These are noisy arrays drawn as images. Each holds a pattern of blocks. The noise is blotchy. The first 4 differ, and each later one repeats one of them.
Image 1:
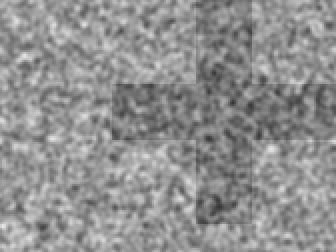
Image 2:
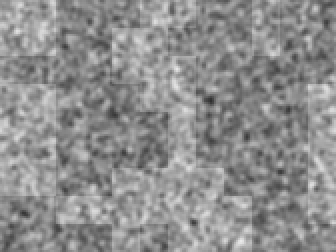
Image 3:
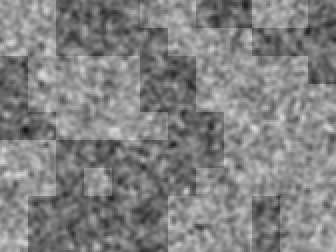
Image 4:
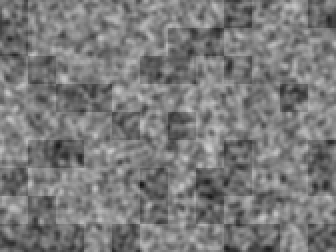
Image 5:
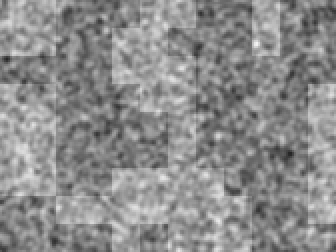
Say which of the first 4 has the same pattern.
2
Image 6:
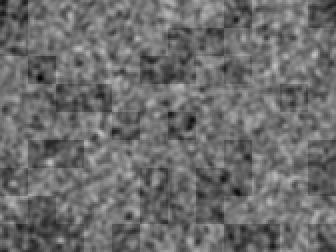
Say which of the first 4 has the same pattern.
4
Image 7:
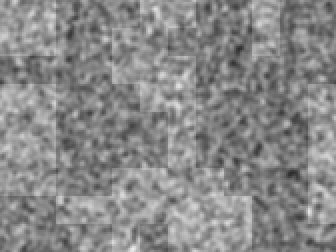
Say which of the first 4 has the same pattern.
2
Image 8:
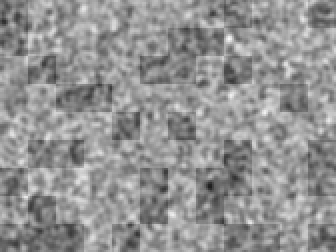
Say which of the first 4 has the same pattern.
4
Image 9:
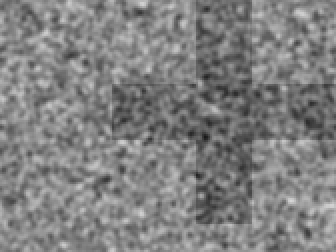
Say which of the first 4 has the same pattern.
1
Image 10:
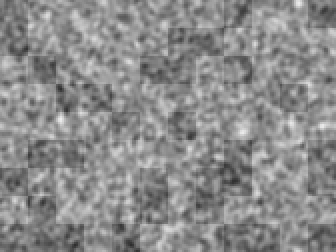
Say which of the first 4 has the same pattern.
4
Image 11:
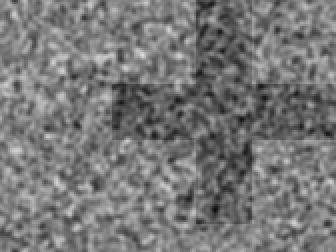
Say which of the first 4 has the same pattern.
1
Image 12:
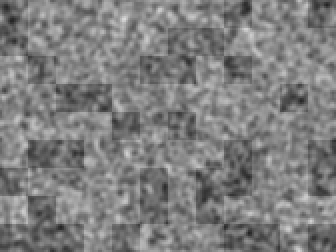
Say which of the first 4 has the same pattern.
4
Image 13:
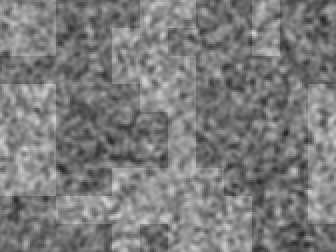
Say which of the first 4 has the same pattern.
2
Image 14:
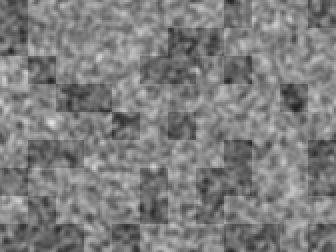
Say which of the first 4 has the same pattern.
4
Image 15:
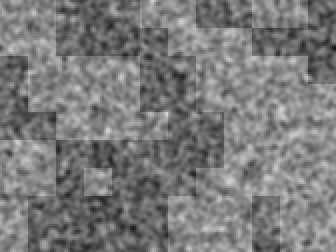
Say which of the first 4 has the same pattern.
3
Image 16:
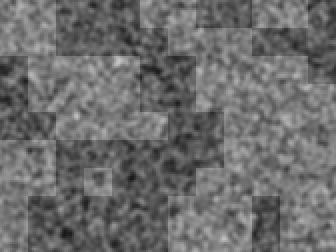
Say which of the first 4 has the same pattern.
3
